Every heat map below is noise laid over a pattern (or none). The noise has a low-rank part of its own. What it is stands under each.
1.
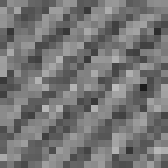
diagonal stripes
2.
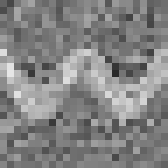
a wavy band
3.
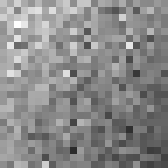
a smooth slope
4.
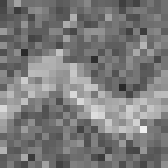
a wavy band
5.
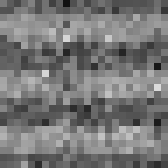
horizontal stripes
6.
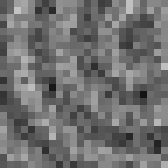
rings round one point
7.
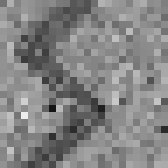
a wavy band
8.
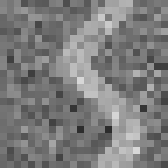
a wavy band
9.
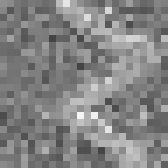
a wavy band
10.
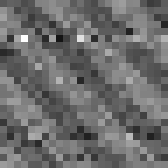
diagonal stripes
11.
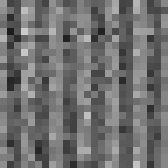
vertical stripes
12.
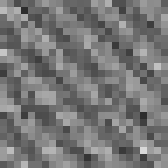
diagonal stripes
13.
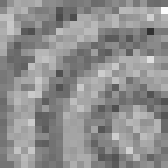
rings round one point
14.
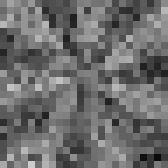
spokes from one point
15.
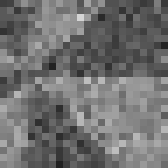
spokes from one point
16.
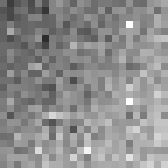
a smooth slope
